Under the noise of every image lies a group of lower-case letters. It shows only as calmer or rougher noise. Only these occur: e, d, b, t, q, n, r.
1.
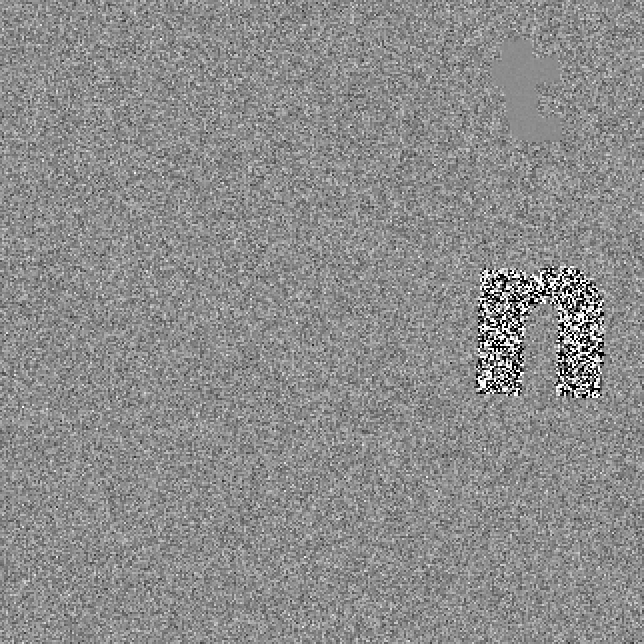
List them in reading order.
top right: calm t; middle right: rough n
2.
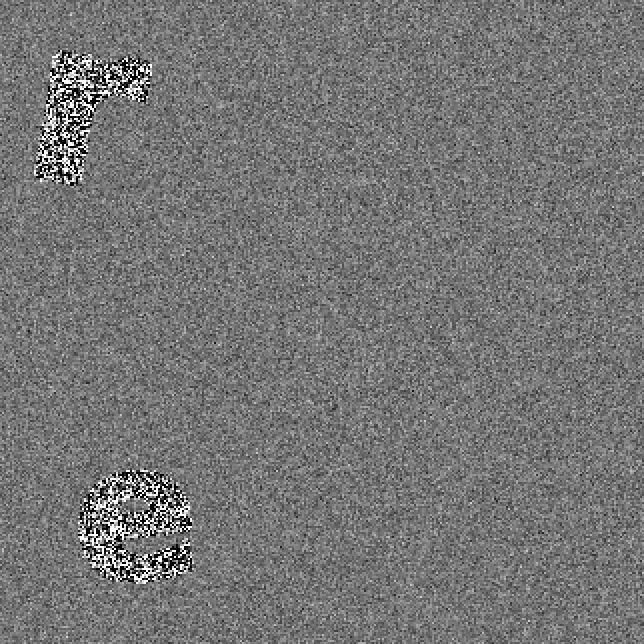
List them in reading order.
top left: rough r; bottom left: rough e
